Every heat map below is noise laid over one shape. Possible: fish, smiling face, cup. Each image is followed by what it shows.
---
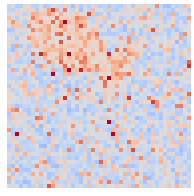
fish
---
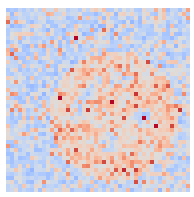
smiling face
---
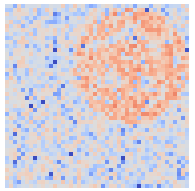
smiling face
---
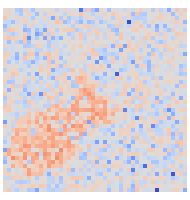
fish
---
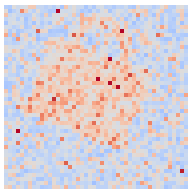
cup
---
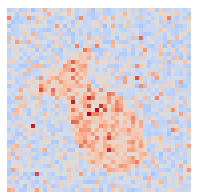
fish
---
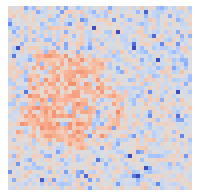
cup
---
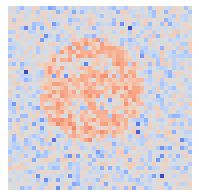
smiling face
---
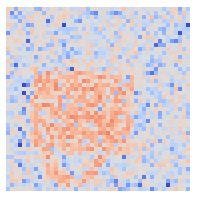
cup
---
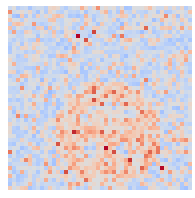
smiling face
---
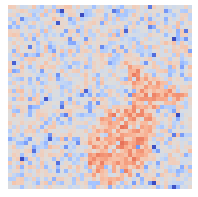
fish
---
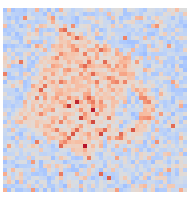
cup
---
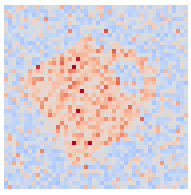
cup
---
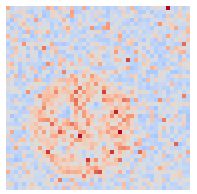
smiling face
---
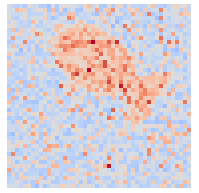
fish
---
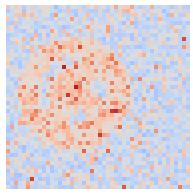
smiling face
